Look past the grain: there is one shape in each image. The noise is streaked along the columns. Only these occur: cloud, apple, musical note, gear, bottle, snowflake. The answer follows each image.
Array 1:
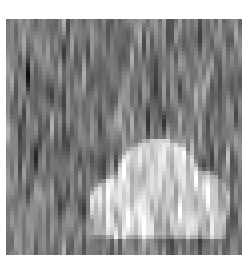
light cloud
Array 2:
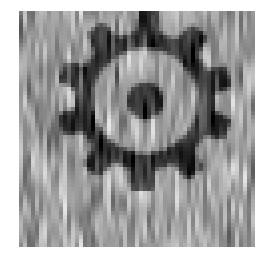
dark gear
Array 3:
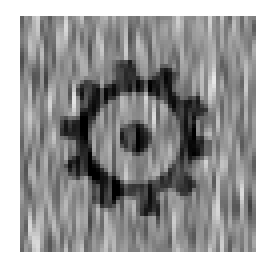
dark gear
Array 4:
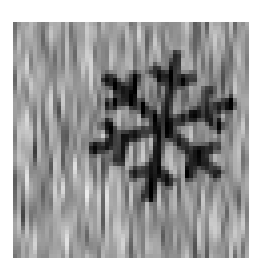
dark snowflake
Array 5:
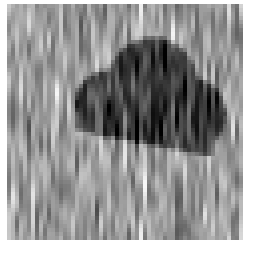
dark cloud
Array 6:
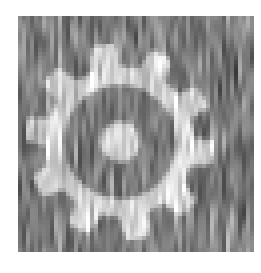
light gear
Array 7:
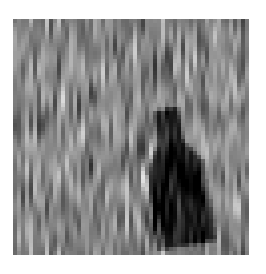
dark bottle
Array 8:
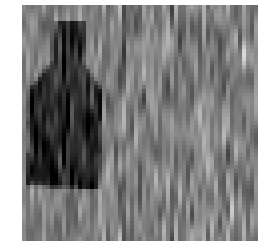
dark bottle
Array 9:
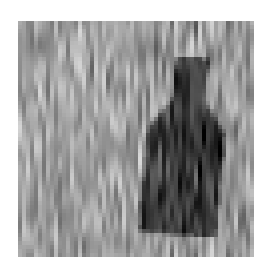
dark bottle
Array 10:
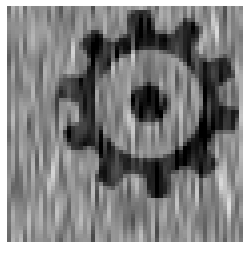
dark gear
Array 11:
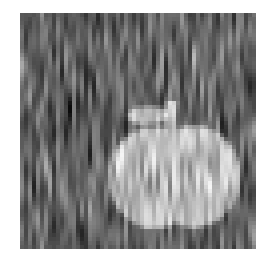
light apple
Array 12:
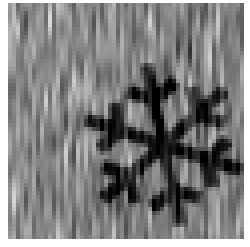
dark snowflake
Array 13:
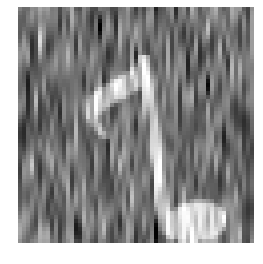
light musical note
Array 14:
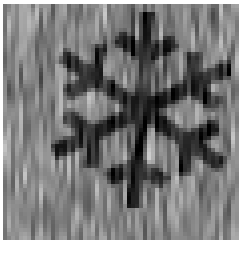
dark snowflake
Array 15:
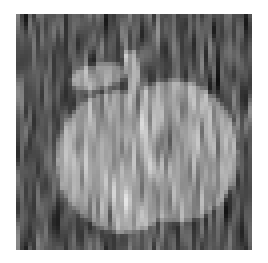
light apple
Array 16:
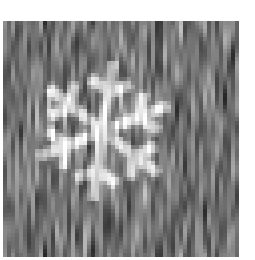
light snowflake
